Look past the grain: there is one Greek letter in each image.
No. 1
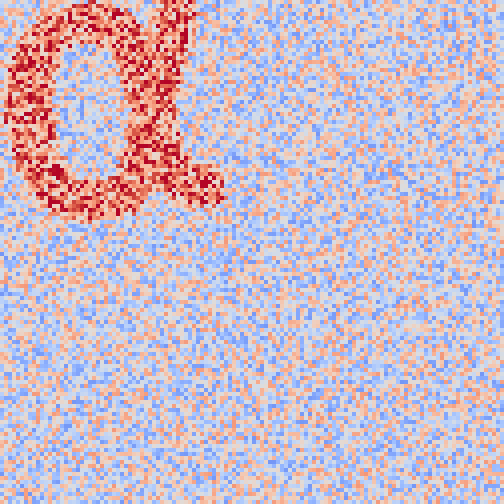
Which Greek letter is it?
alpha
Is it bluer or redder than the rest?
redder
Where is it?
top left
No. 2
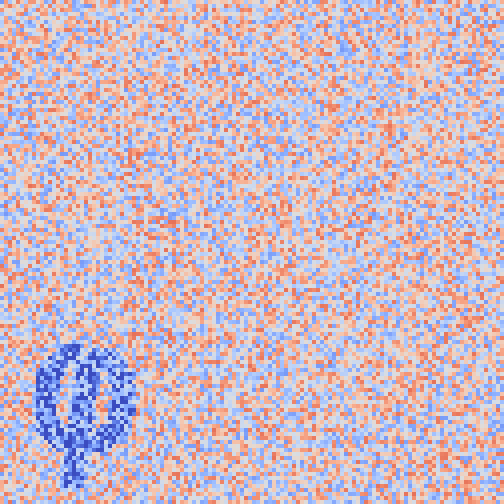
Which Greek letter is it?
phi
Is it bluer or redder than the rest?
bluer
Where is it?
bottom left
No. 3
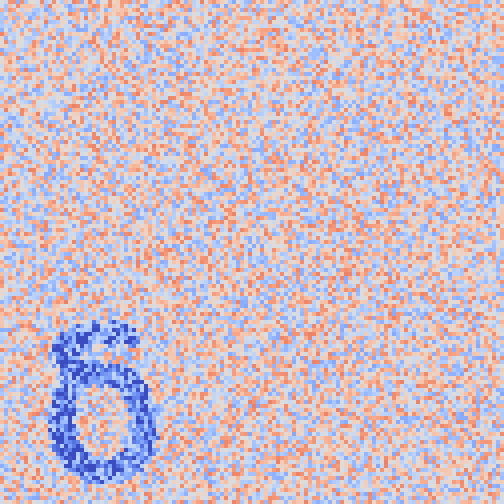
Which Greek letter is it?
delta
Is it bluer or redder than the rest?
bluer
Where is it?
bottom left
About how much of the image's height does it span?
a third
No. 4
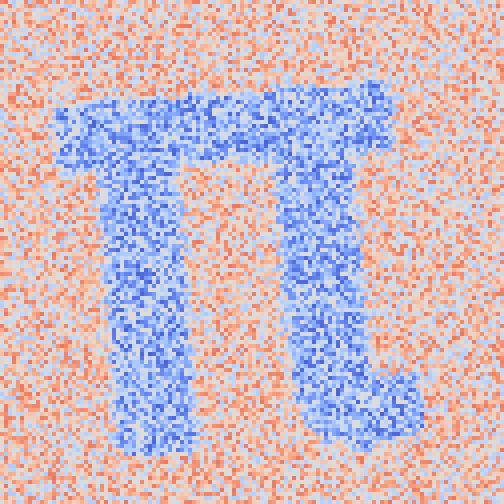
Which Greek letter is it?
pi
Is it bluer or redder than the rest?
bluer
